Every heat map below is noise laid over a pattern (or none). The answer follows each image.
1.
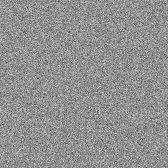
only noise
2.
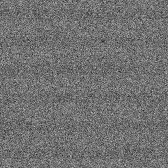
horizontal stripes
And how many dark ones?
6
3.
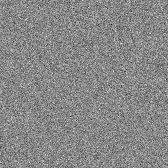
only noise
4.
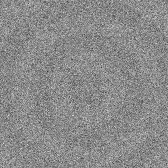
rings round one point
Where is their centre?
centre
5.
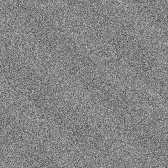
diagonal stripes
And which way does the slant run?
top left to bottom right
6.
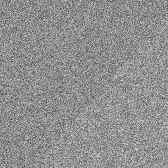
a sharp edge
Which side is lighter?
bottom right
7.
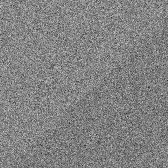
a sharp edge
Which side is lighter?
top left
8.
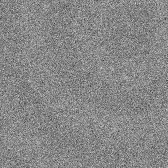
rings round one point
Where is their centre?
top right
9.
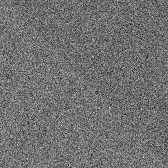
a sharp edge
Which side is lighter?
bottom left
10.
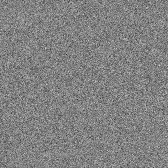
only noise
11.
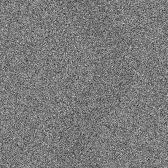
a wavy band
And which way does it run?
top to bottom
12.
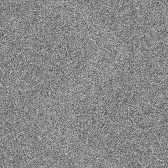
a wavy band
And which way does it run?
top to bottom
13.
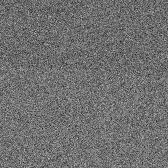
a sharp edge
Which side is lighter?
bottom
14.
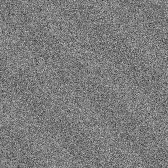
diagonal stripes
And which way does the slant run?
top left to bottom right
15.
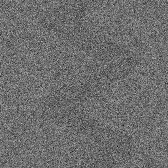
a wavy band
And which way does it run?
top to bottom
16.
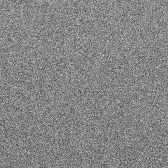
a smooth slope
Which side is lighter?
top
